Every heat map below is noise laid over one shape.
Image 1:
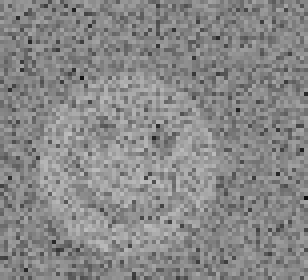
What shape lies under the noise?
smiling face
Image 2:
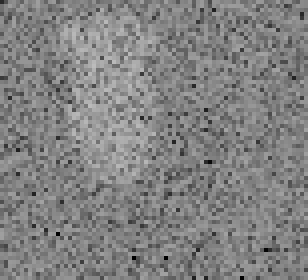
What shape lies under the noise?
footprint
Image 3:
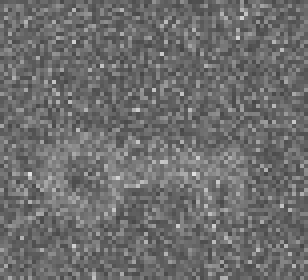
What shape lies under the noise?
key
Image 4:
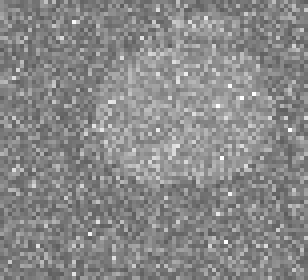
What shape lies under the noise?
apple
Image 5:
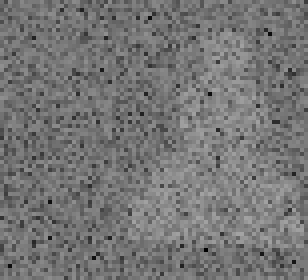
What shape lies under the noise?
chess pawn
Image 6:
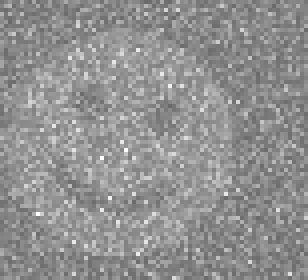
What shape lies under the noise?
smiling face
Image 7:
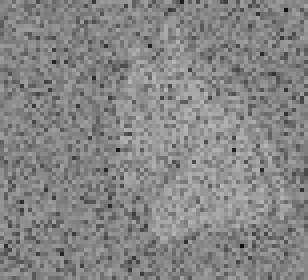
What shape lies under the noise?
chess knight
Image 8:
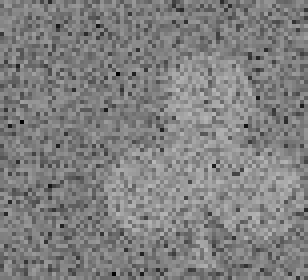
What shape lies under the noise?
club
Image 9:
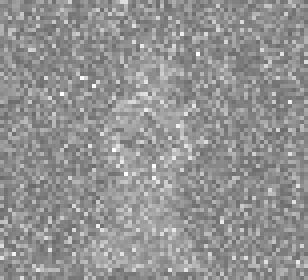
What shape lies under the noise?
chess bishop
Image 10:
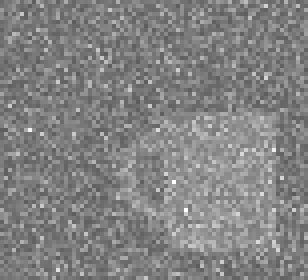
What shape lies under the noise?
cup
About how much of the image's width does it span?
half
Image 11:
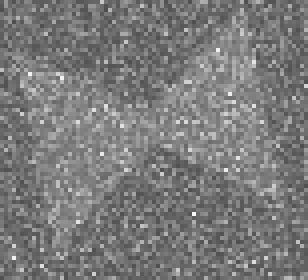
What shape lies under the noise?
bow tie
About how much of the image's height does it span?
nearly all
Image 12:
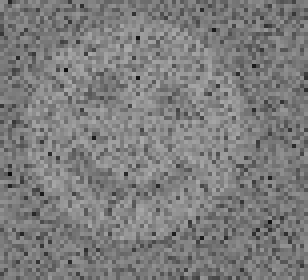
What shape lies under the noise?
smiling face
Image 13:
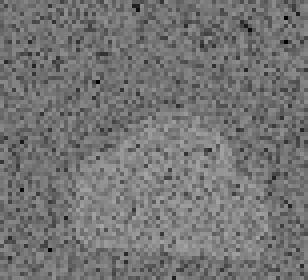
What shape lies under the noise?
cloud
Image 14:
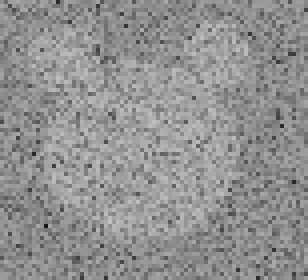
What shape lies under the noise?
bear's head
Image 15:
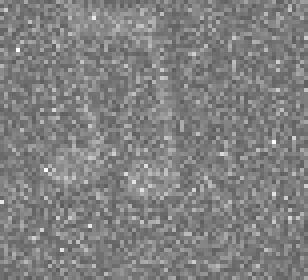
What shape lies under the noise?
pair of musical notes
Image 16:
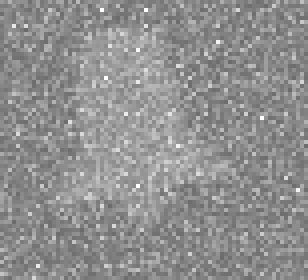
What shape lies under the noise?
bell
